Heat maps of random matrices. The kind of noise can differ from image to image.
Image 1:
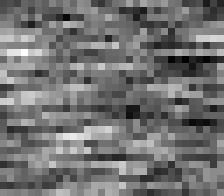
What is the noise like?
streaked along the rows
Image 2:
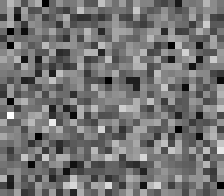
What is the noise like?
independent entries
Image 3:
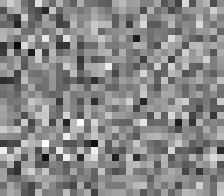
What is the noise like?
low rank plus noise
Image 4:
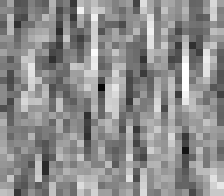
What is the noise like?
streaked along the columns
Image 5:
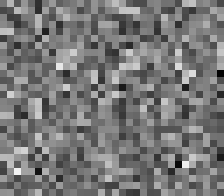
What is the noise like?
low rank plus noise
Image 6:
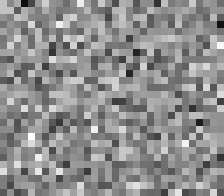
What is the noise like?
independent entries
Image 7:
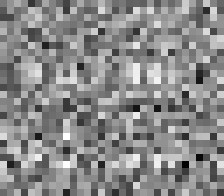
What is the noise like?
low rank plus noise
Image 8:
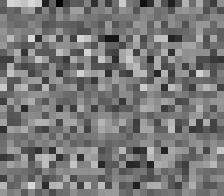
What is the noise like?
rows of uneven size
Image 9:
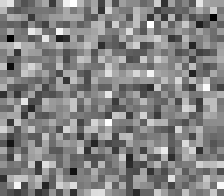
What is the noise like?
independent entries
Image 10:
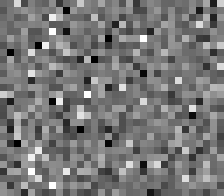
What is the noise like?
heavy tails
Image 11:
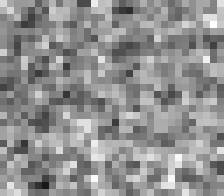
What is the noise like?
blotchy
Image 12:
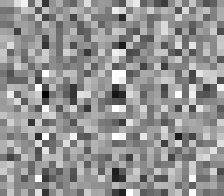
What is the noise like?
low rank plus noise
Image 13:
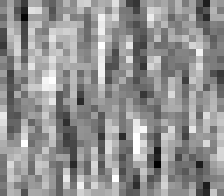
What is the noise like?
streaked along the columns
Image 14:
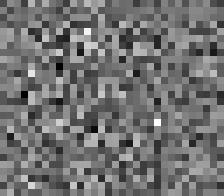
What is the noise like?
low rank plus noise
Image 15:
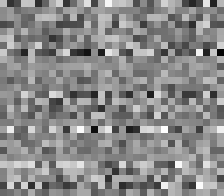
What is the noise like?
rows of uneven size
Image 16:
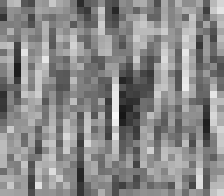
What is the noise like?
streaked along the columns
